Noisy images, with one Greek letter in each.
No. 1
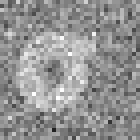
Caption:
light sigma
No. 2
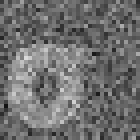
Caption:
light sigma
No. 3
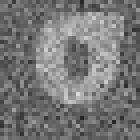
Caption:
light sigma
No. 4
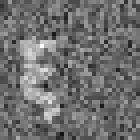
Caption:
light xi
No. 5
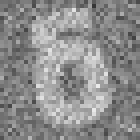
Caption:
light delta
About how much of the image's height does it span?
nearly all
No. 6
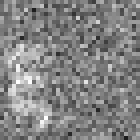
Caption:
light xi
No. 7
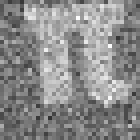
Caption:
light pi
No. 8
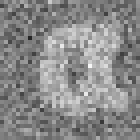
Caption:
light alpha
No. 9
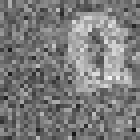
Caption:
light omega
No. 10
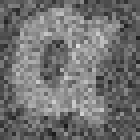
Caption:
light alpha
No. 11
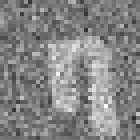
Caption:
light eta
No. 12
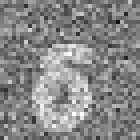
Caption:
light delta
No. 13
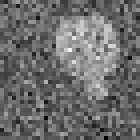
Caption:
light phi
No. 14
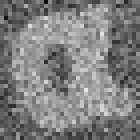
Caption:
light alpha
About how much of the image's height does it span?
nearly all
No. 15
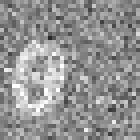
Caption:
light theta
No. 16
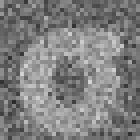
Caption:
light sigma
